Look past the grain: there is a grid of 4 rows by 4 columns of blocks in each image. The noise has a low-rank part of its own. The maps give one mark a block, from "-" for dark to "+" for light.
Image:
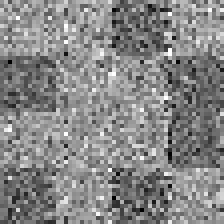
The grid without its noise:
+ + - +
- + + -
+ + + -
- + - +
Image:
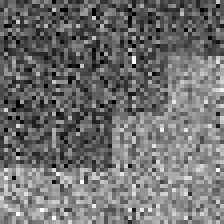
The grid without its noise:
- - - -
- - - +
- - + +
+ + + +
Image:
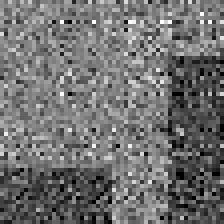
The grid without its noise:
+ + + +
+ + + -
+ + + -
- - + -
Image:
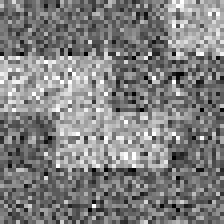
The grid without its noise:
- - - +
+ + - -
- + + -
- - - -
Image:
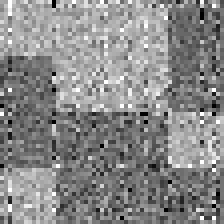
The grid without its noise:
+ + + -
- + + -
- - - +
+ - - -
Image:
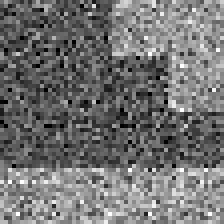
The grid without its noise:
- - + +
- - - +
- - - -
+ + + +
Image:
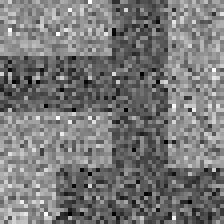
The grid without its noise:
+ + - +
- - - +
+ + - +
+ - - -
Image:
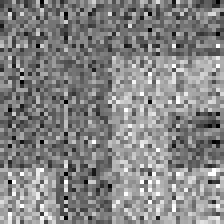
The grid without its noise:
- - - -
- - + +
- - + -
+ - + +
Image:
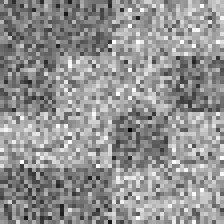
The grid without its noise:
- - + +
- + + -
+ + - +
- - + +
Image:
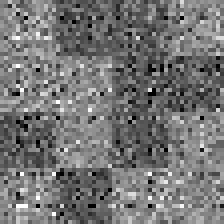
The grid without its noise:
+ - - +
+ + - -
- + - +
+ - + +
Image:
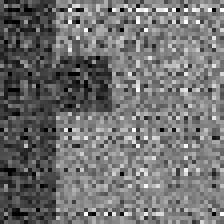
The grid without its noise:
- + + +
- - + +
- + + +
- + + +
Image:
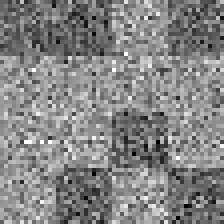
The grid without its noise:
- - + -
+ + + +
+ + - +
+ - + -
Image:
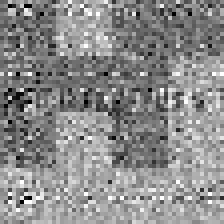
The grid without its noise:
- + - -
- - - +
- + - +
+ + + +
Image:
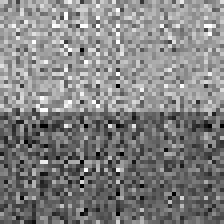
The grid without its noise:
+ + + +
+ + + +
- - - -
- - - -
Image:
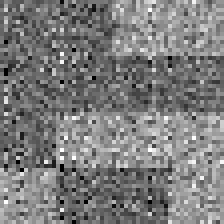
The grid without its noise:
- - + +
- - - -
- + + +
+ - - +
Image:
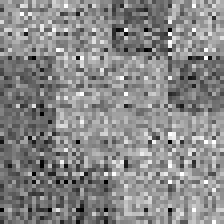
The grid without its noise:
+ + - +
- + + -
- + + +
- - + +
